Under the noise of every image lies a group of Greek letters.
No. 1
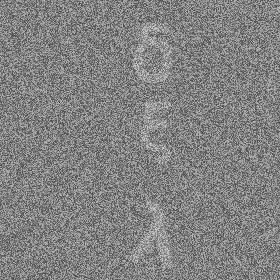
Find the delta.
top middle
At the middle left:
nothing
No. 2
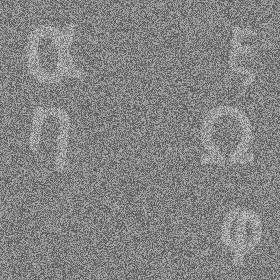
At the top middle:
nothing
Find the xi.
top right
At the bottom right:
phi
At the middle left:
eta
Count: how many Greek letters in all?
5
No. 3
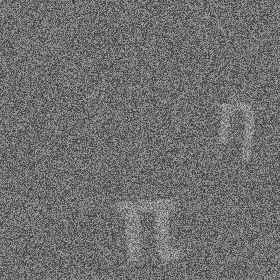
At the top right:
nothing
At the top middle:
nothing
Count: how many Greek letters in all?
2
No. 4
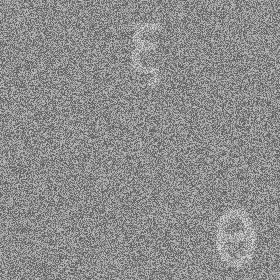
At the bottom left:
nothing
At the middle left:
nothing
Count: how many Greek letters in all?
2
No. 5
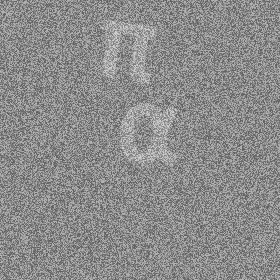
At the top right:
nothing
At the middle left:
nothing
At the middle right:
nothing
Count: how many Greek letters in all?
2
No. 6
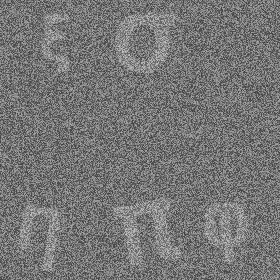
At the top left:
xi
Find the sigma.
top middle
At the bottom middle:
pi
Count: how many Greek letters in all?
5
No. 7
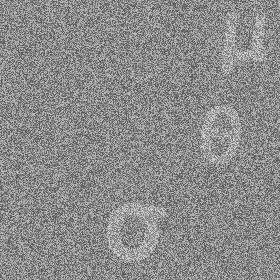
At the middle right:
theta
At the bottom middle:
sigma
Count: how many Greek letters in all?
3
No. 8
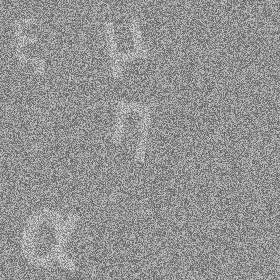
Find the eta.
centre
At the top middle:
mu
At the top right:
nothing
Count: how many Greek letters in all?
4
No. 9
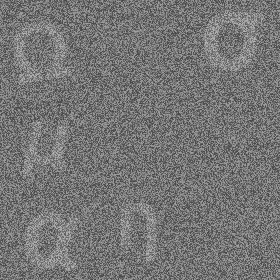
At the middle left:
mu
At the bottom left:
alpha
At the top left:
omega
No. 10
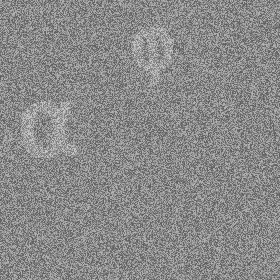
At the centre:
nothing
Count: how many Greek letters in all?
2
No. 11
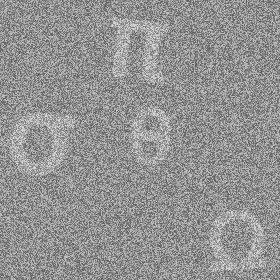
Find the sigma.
middle left
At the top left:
nothing
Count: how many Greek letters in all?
4
